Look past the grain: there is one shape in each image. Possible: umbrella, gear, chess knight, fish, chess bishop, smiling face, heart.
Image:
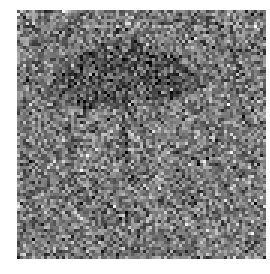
umbrella
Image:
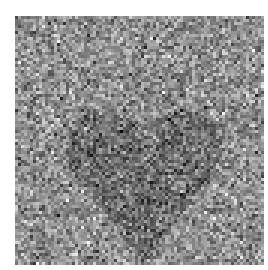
heart
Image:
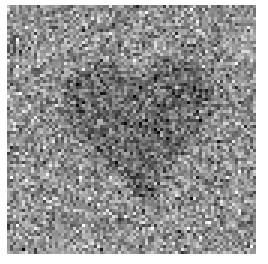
heart
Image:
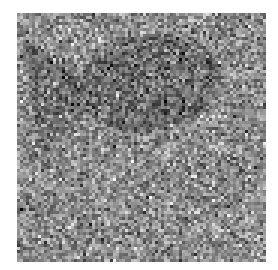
fish
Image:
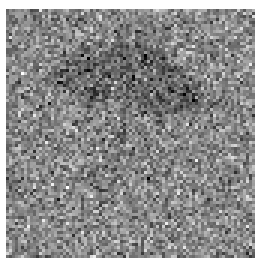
umbrella
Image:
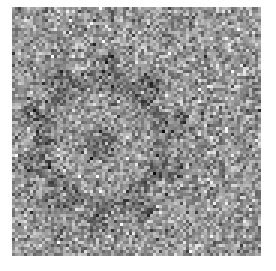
gear
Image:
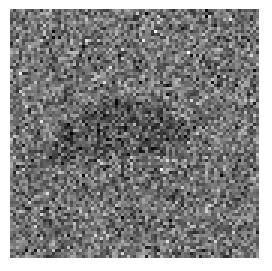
umbrella
